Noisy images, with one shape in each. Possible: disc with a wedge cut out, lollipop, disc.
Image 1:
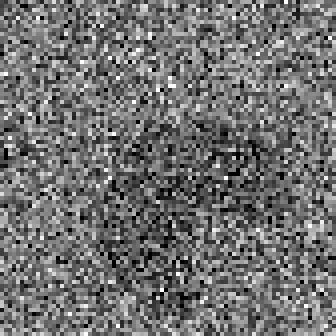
disc with a wedge cut out
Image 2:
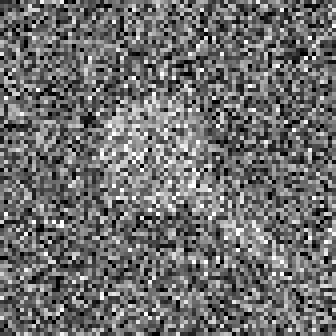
lollipop
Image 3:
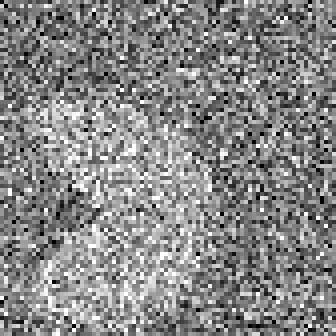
disc with a wedge cut out
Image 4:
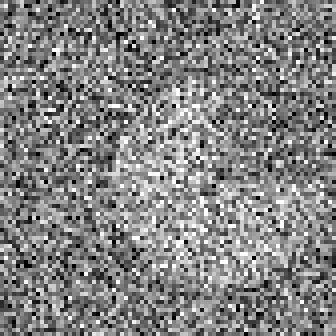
disc with a wedge cut out
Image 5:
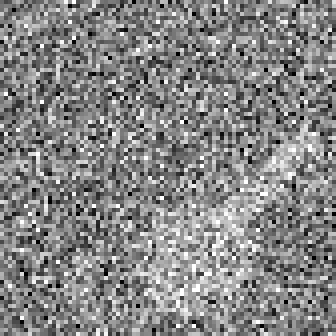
lollipop
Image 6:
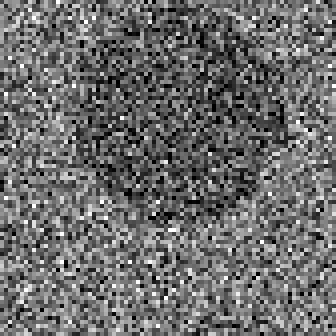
disc
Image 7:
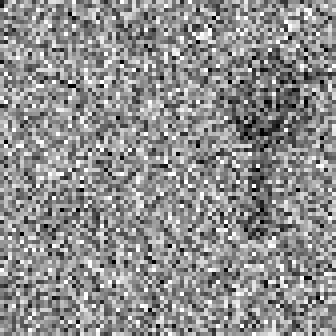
lollipop
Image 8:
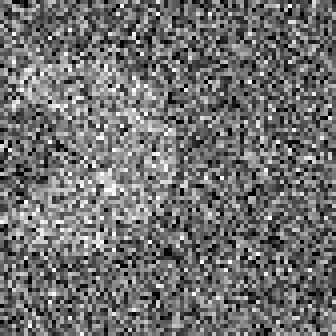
disc with a wedge cut out
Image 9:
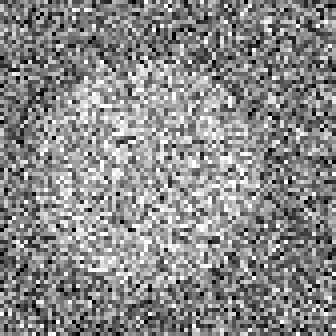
disc
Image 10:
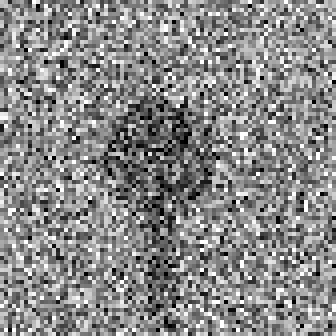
lollipop
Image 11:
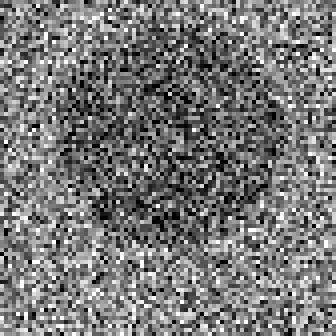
disc
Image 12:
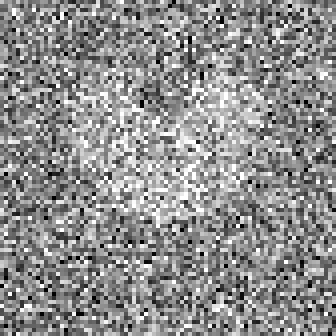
disc with a wedge cut out
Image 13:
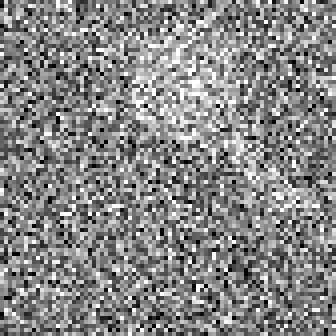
lollipop
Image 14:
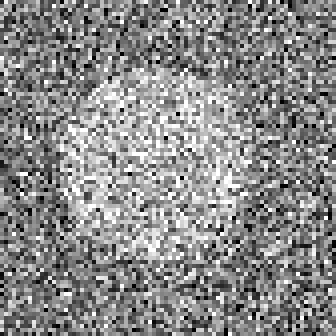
disc
